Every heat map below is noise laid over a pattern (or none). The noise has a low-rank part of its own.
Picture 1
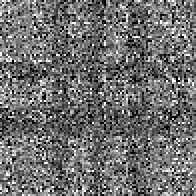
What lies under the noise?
bands of rows crossing bands of columns
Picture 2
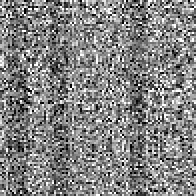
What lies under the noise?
bands of columns
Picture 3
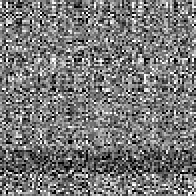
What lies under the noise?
one band of rows
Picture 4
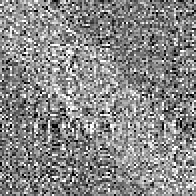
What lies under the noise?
a diagonal band
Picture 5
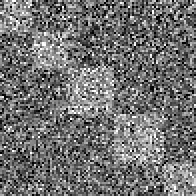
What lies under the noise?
blocks along the diagonal
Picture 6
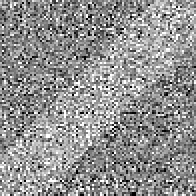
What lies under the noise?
a diagonal band
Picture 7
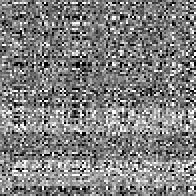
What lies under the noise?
bands of rows
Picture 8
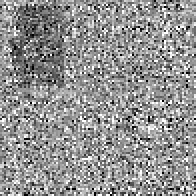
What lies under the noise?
one block
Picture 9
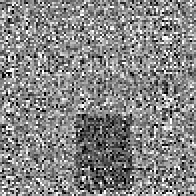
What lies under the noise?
one block
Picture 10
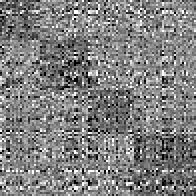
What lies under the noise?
blocks along the diagonal
